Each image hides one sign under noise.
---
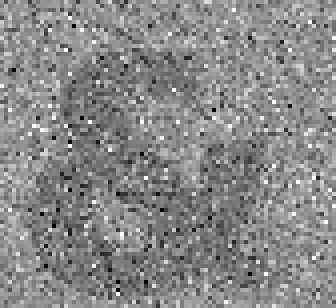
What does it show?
dark ampersand
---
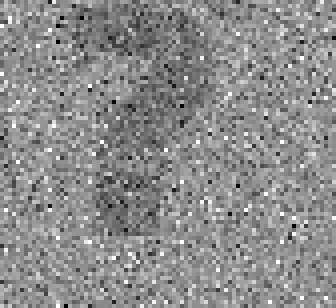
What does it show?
dark question mark
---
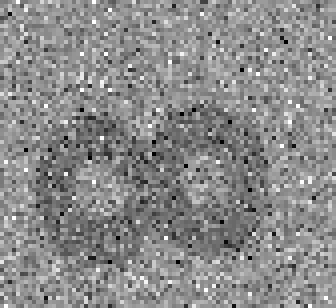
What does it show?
dark infinity sign
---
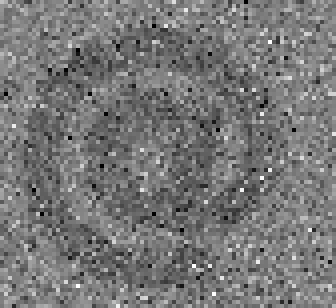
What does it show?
dark at sign
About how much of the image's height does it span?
nearly all
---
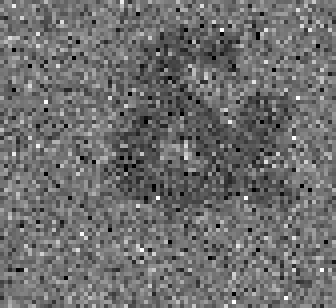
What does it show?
dark ampersand
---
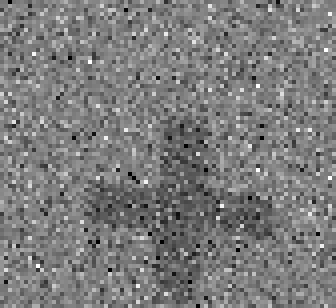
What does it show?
dark plus sign
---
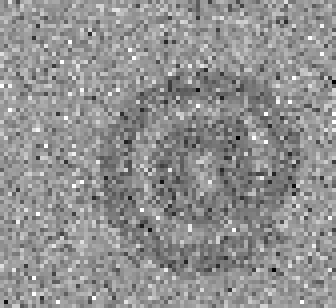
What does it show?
dark at sign
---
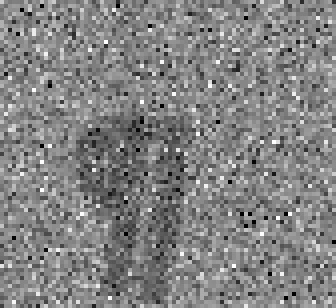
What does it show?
dark pilcrow
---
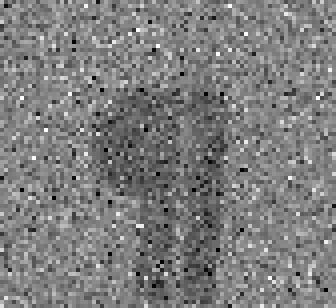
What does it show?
dark pilcrow
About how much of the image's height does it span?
two thirds
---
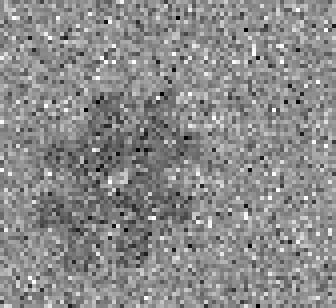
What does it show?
dark hash sign
